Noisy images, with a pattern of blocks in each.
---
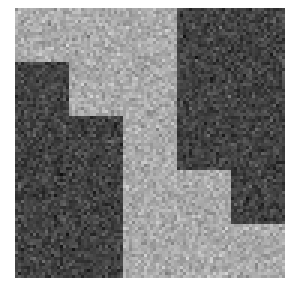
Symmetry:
the same after a half turn
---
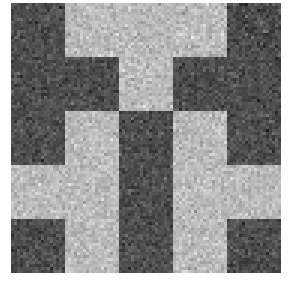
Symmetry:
left and right mirror each other
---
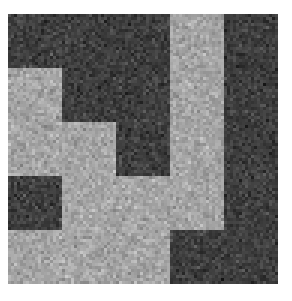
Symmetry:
no symmetry
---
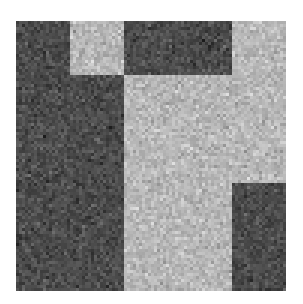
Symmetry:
no symmetry
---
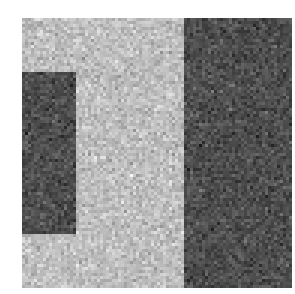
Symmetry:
top and bottom mirror each other
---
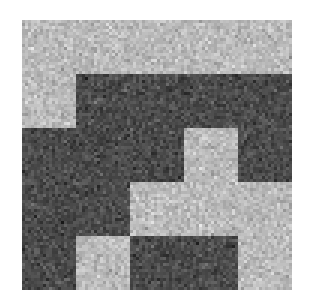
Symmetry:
no symmetry
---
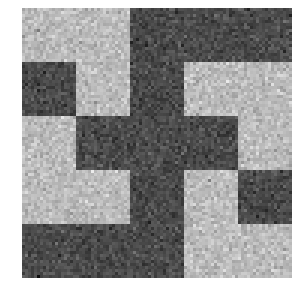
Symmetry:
the same after a half turn
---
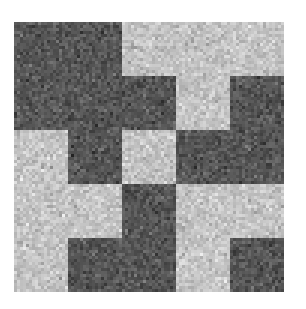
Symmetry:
mirrored about the diagonal from the top left
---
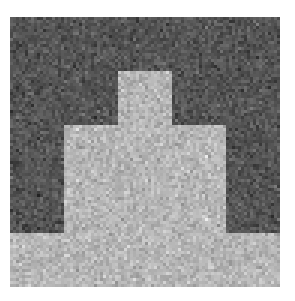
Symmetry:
left and right mirror each other
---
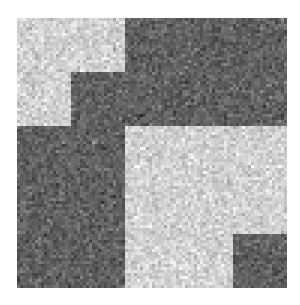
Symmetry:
mirrored about the diagonal from the top left
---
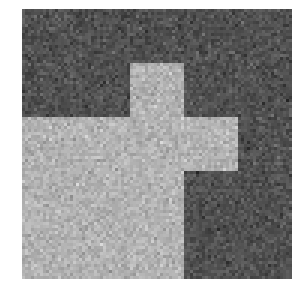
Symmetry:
mirrored about the diagonal from the bottom left
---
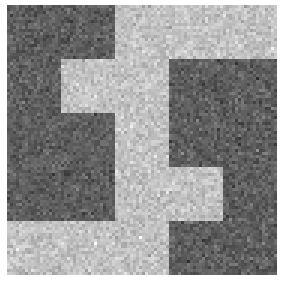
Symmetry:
the same after a half turn
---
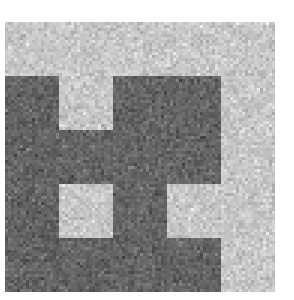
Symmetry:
mirrored about the diagonal from the bottom left
